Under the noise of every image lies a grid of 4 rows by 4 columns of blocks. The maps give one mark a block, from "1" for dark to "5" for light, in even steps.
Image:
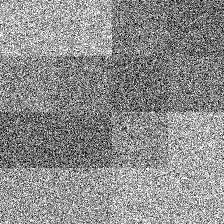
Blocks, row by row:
5 5 2 1
3 2 1 2
1 1 3 5
4 4 5 5
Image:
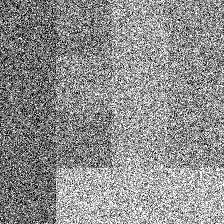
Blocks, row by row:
1 2 4 3
1 3 4 3
1 2 4 3
1 5 5 5
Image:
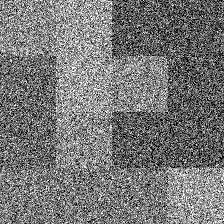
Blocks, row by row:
4 5 1 1
2 5 4 1
2 4 1 1
3 3 3 5
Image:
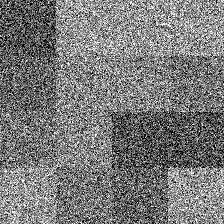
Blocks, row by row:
1 5 5 5
2 4 4 3
3 4 1 1
5 3 2 5
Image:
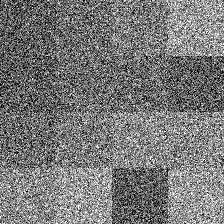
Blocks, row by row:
1 2 3 5
1 2 2 1
2 3 4 4
4 5 1 5
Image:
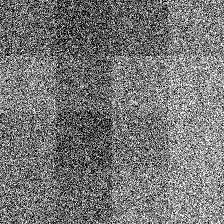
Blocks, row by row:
2 1 2 4
4 2 4 5
3 1 3 5
3 2 4 5
